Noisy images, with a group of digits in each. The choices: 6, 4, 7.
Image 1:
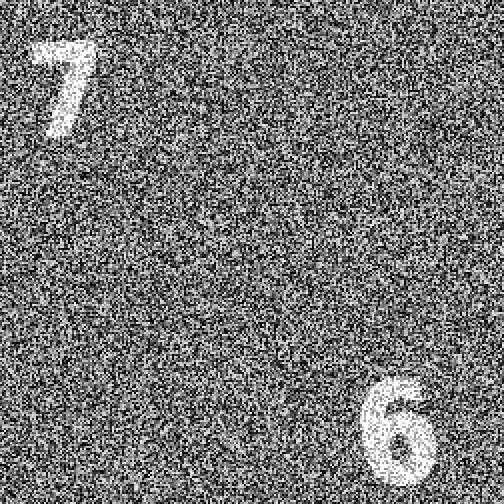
top left: 7; bottom right: 6
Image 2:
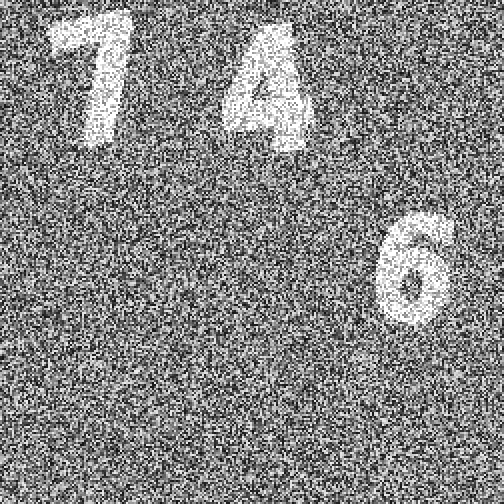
top left: 7; top middle: 4; middle right: 6
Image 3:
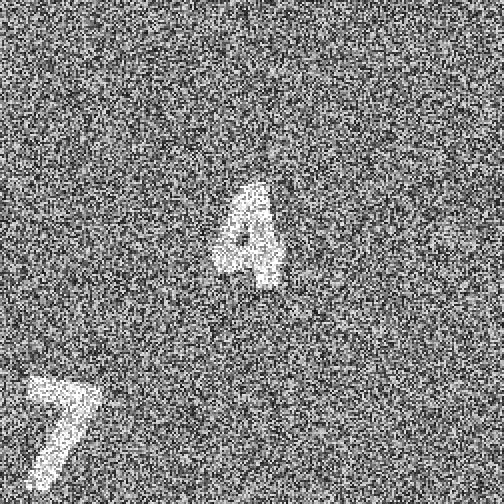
centre: 4; bottom left: 7
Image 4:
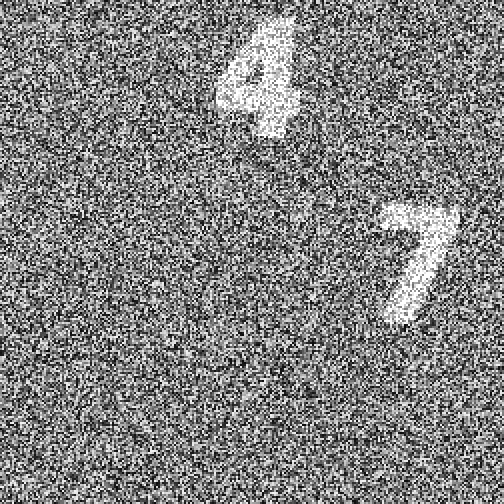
top middle: 4; middle right: 7
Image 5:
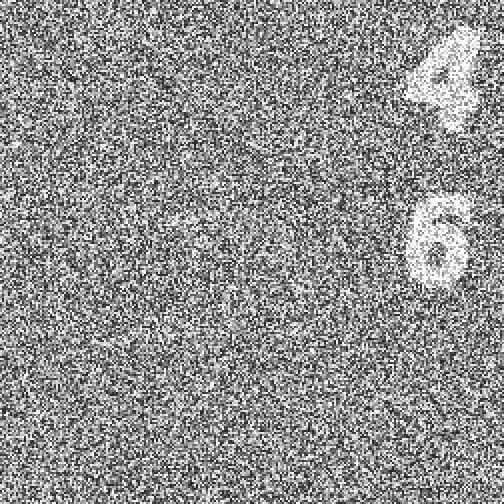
top right: 4; middle right: 6
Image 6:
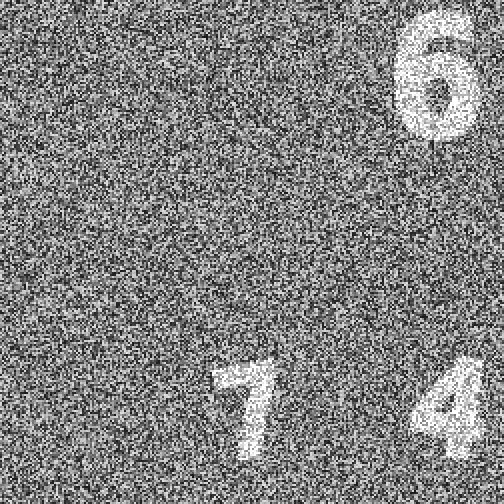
top right: 6; bottom middle: 7; bottom right: 4
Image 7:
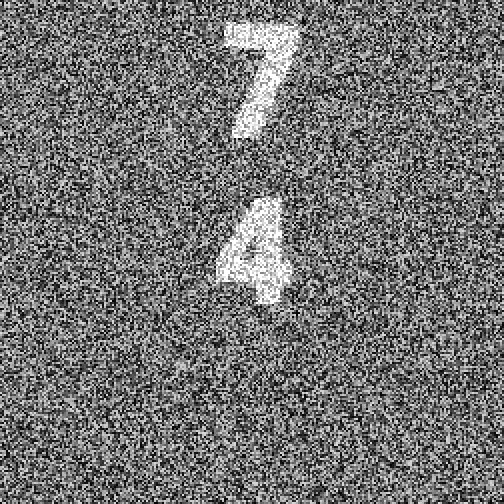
top middle: 7; centre: 4
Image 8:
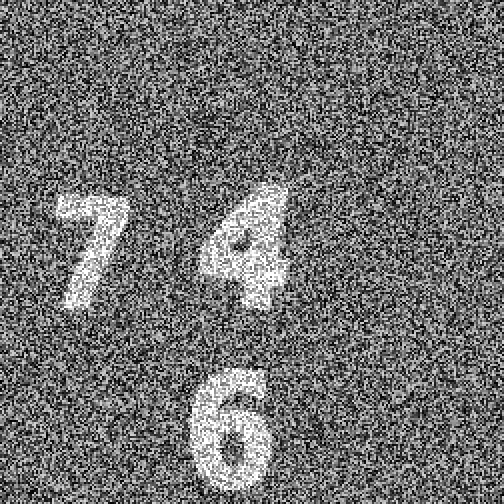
middle left: 7; centre: 4; bottom middle: 6
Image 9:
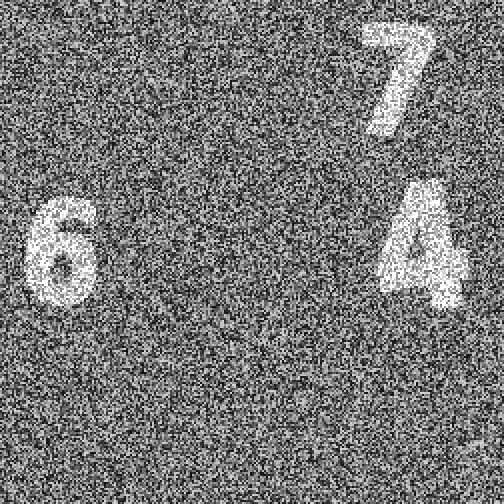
top right: 7; middle left: 6; middle right: 4
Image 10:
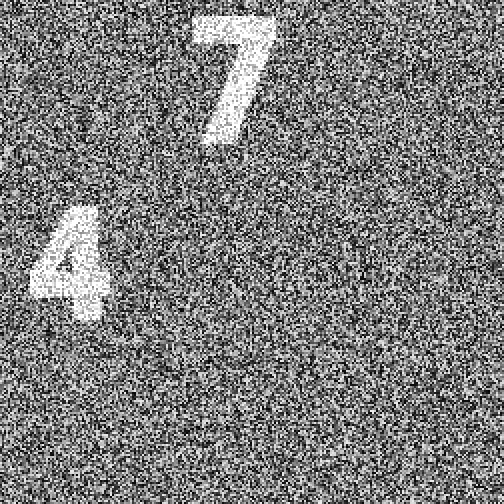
top middle: 7; middle left: 4
